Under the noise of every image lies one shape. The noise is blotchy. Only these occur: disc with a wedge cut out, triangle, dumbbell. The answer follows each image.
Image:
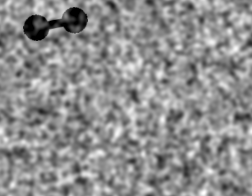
dumbbell
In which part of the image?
top left
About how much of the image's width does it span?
a quarter
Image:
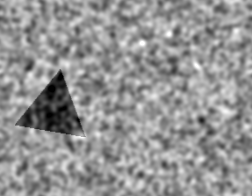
triangle
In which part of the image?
middle left
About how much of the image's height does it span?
a third
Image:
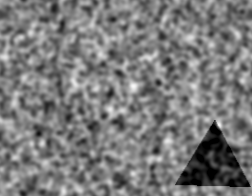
triangle
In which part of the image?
bottom right
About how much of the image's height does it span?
a third
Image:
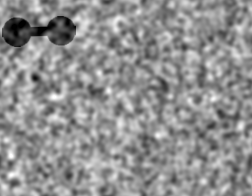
dumbbell
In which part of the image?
top left
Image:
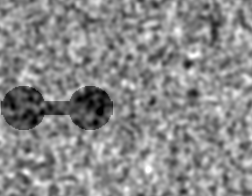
dumbbell
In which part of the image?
middle left
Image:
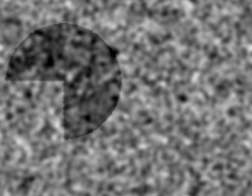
disc with a wedge cut out
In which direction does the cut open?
down and left
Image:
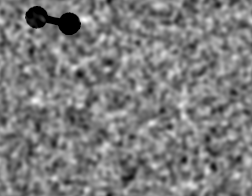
dumbbell
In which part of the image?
top left
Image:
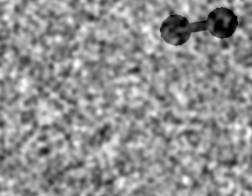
dumbbell
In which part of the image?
top right
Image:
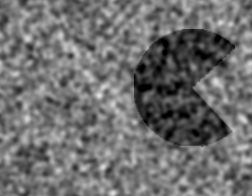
disc with a wedge cut out
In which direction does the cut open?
right
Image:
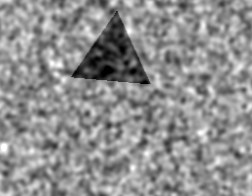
triangle
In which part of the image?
top middle
